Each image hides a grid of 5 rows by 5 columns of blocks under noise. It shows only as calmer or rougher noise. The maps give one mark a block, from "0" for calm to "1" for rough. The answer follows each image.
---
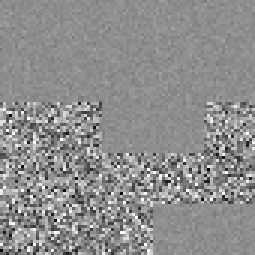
0 0 0 0 0
0 0 0 0 0
1 1 0 0 1
1 1 1 1 1
1 1 1 0 0
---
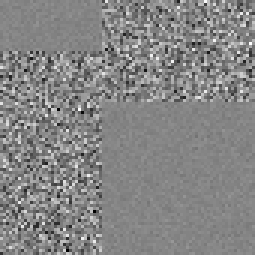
0 0 1 1 1
1 1 1 1 1
1 1 0 0 0
1 1 0 0 0
1 1 0 0 0
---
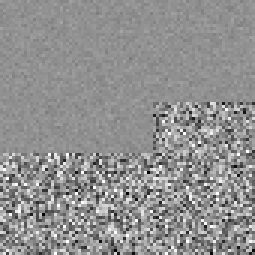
0 0 0 0 0
0 0 0 0 0
0 0 0 1 1
1 1 1 1 1
1 1 1 1 1
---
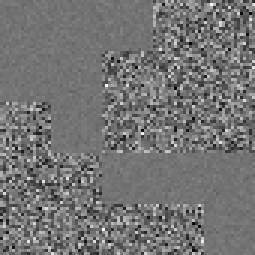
0 0 0 1 1
0 0 1 1 1
1 0 1 1 1
1 1 0 0 0
1 1 1 1 0
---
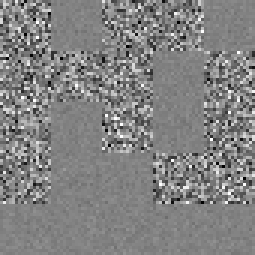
1 0 1 1 0
1 1 1 0 1
1 0 1 0 1
1 0 0 1 1
0 0 0 0 0
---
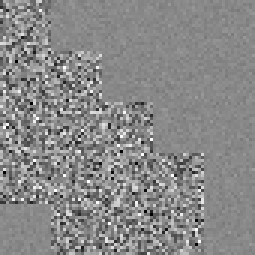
1 0 0 0 0
1 1 0 0 0
1 1 1 0 0
1 1 1 1 0
0 1 1 1 0
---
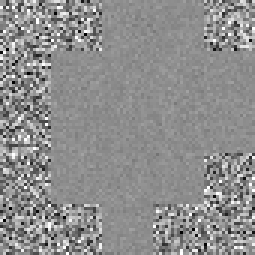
1 1 0 0 1
1 0 0 0 0
1 0 0 0 0
1 0 0 0 1
1 1 0 1 1
